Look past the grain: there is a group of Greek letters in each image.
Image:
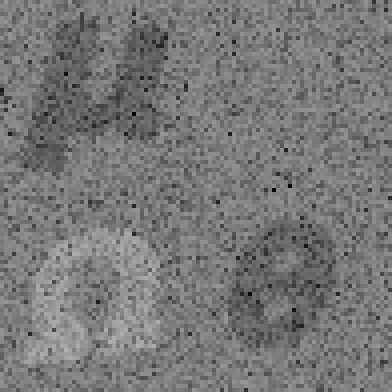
top left: dark mu; bottom left: light omega; bottom right: dark theta
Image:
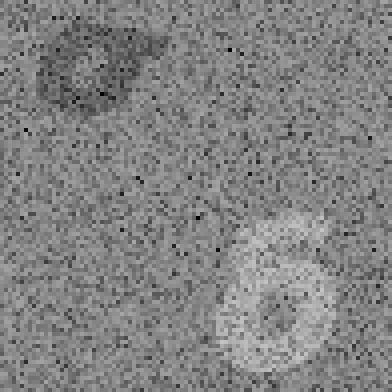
top left: dark sigma; bottom right: light delta
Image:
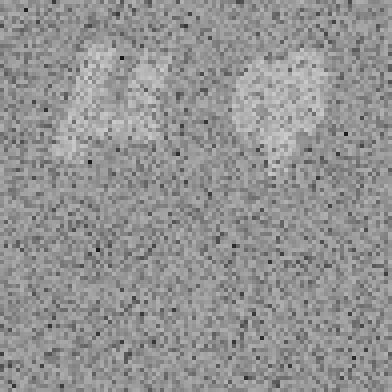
top left: light mu; top right: light phi
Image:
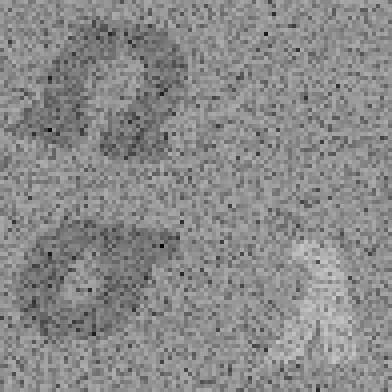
top left: dark omega; bottom left: dark sigma; bottom right: light lambda
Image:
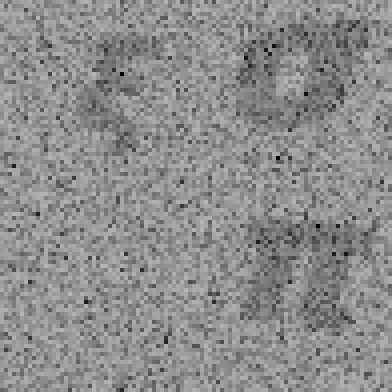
top left: dark xi; top right: dark sigma; bottom right: dark pi
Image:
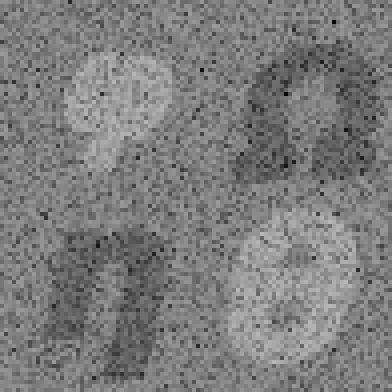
top left: light phi; top right: dark omega; bottom left: dark eta; bottom right: light theta
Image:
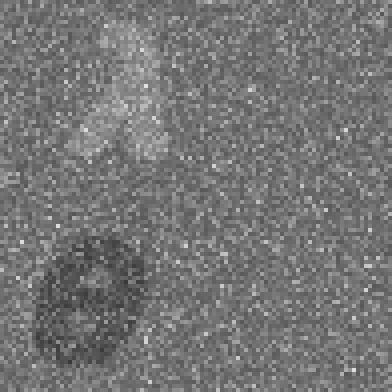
top left: light lambda; bottom left: dark theta
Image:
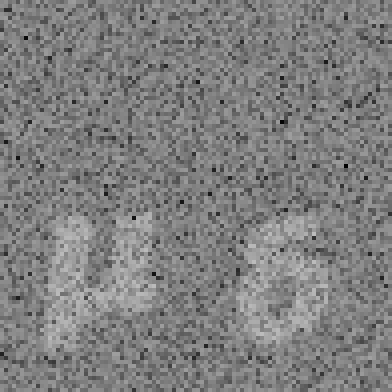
bottom left: light mu; bottom right: light delta
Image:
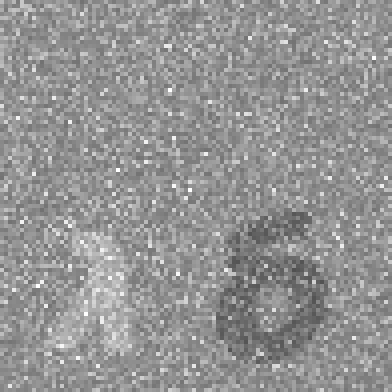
bottom left: light lambda; bottom right: dark delta
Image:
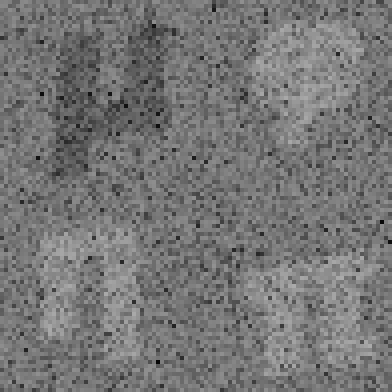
top left: dark mu; top right: light phi; bottom left: light eta; bottom right: light pi
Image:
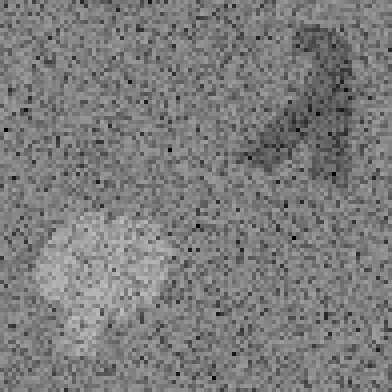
top right: dark lambda; bottom left: light phi
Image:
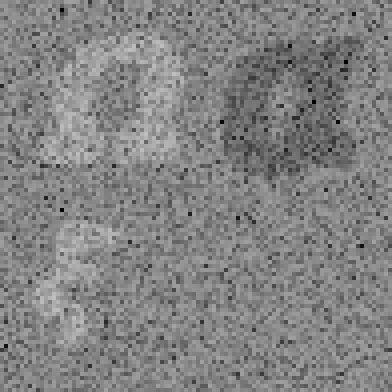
top left: light omega; top right: dark alpha; bottom left: light xi
